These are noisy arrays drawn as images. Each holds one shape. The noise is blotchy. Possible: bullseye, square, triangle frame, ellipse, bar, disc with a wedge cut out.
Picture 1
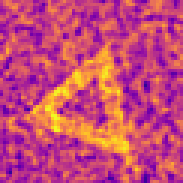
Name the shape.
triangle frame
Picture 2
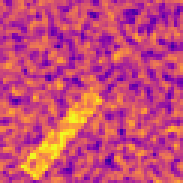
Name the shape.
bar
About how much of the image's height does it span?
half
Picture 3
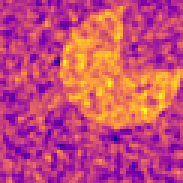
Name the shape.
disc with a wedge cut out
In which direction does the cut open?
up and right
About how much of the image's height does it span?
two thirds
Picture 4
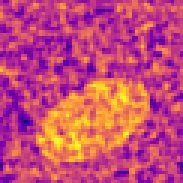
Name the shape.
ellipse
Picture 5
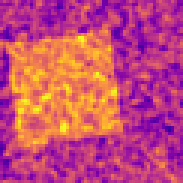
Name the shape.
square
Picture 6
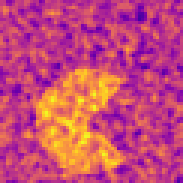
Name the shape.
disc with a wedge cut out
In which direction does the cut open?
right
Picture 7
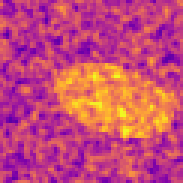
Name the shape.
ellipse
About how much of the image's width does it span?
two thirds
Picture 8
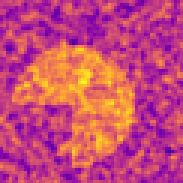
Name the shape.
disc with a wedge cut out
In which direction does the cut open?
down and left
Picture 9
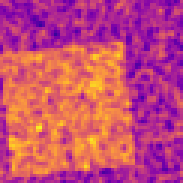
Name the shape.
square
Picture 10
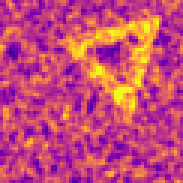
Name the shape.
triangle frame
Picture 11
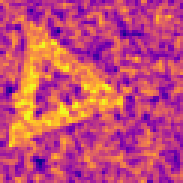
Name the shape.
triangle frame
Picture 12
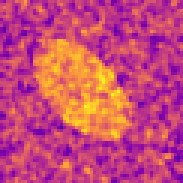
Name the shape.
ellipse
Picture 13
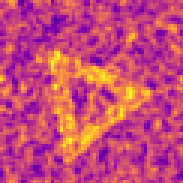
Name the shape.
triangle frame
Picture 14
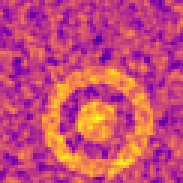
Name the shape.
bullseye
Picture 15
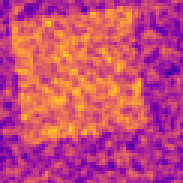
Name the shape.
square
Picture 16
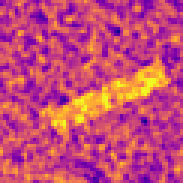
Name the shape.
bar
